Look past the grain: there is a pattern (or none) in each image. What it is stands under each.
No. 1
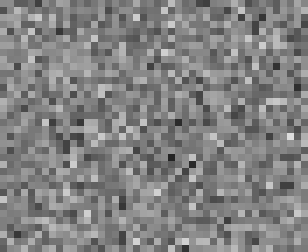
only noise
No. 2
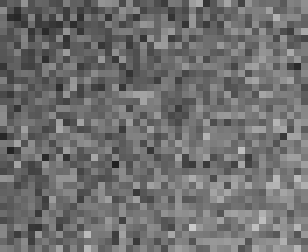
a smooth slope
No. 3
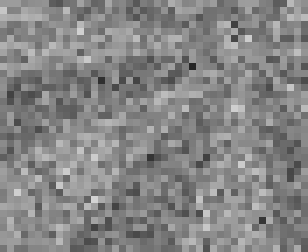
spokes from one point
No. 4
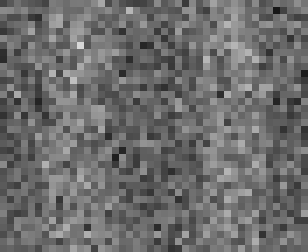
vertical stripes
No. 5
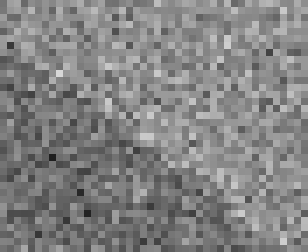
a sharp edge
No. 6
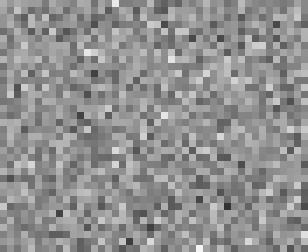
only noise
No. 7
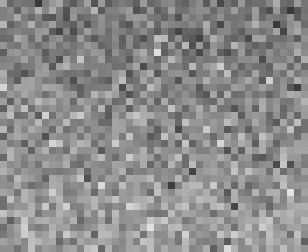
a smooth slope
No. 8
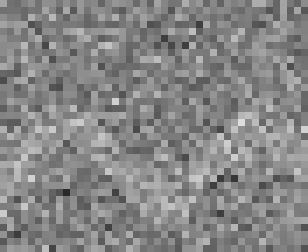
a wavy band
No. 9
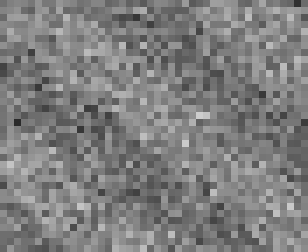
diagonal stripes
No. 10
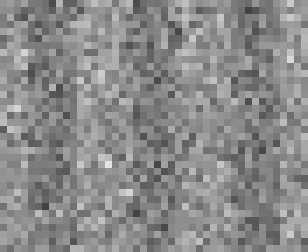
vertical stripes
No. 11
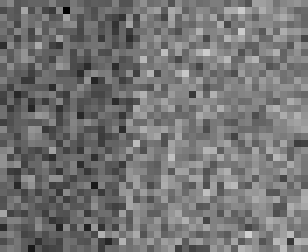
a sharp edge
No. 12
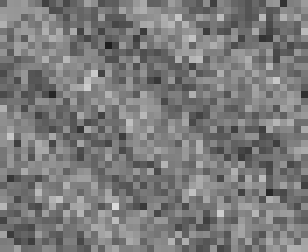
diagonal stripes
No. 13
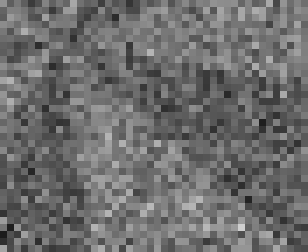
spokes from one point
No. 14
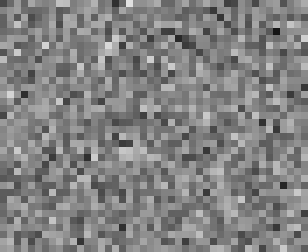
only noise
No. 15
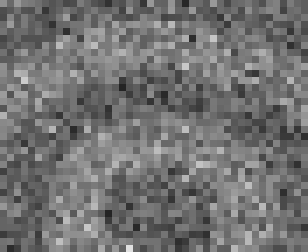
rings round one point
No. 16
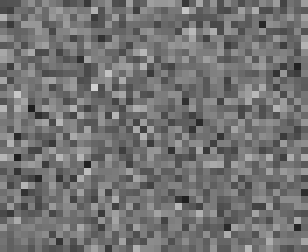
only noise
